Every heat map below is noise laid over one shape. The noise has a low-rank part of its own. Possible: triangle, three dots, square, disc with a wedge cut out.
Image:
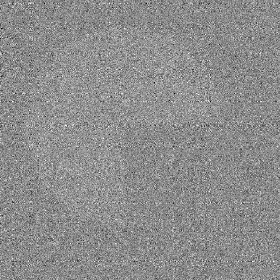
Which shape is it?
disc with a wedge cut out
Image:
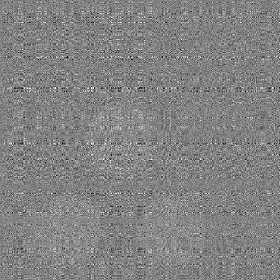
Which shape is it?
three dots
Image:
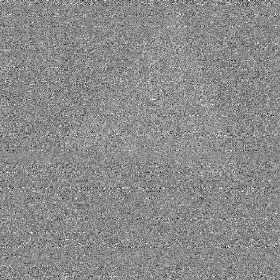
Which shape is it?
triangle
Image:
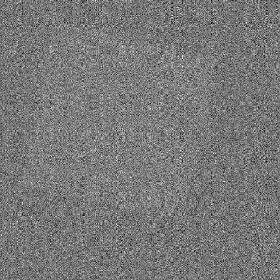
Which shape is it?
square
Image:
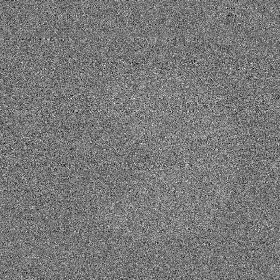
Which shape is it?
disc with a wedge cut out
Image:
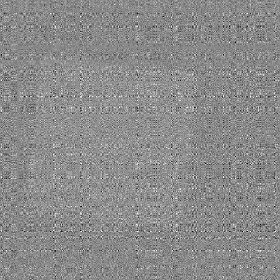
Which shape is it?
square
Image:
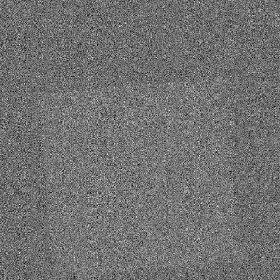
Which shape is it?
square
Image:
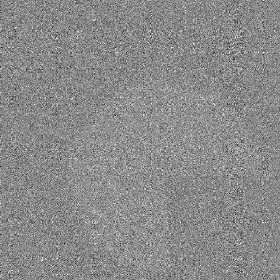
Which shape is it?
disc with a wedge cut out
